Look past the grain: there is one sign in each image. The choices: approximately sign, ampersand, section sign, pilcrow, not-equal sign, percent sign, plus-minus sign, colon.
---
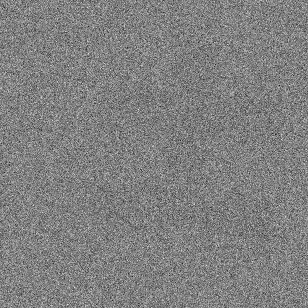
plus-minus sign
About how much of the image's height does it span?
two thirds
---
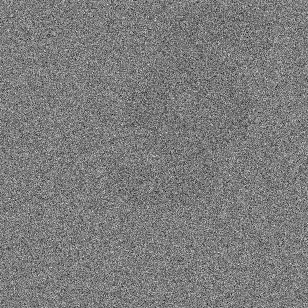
section sign
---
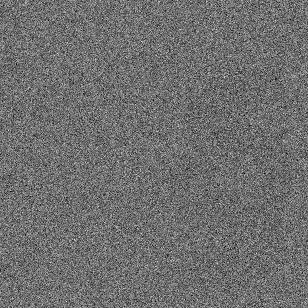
section sign
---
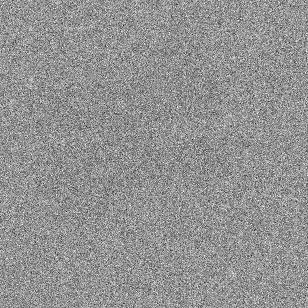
not-equal sign
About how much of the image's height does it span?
two thirds
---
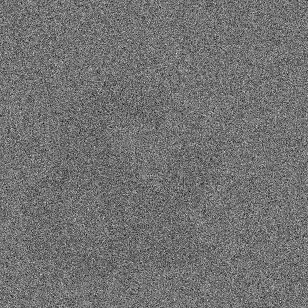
ampersand
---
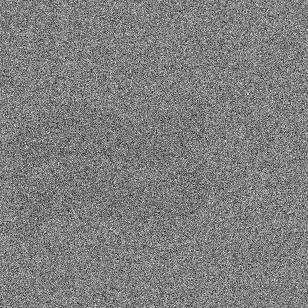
approximately sign
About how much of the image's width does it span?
two thirds
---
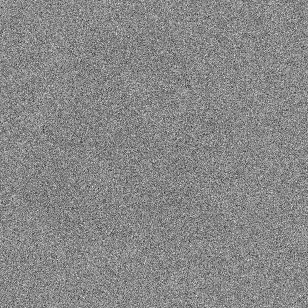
ampersand
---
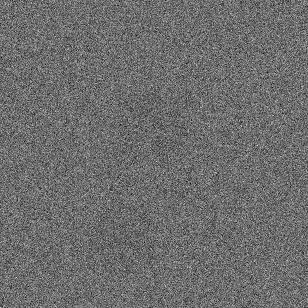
colon
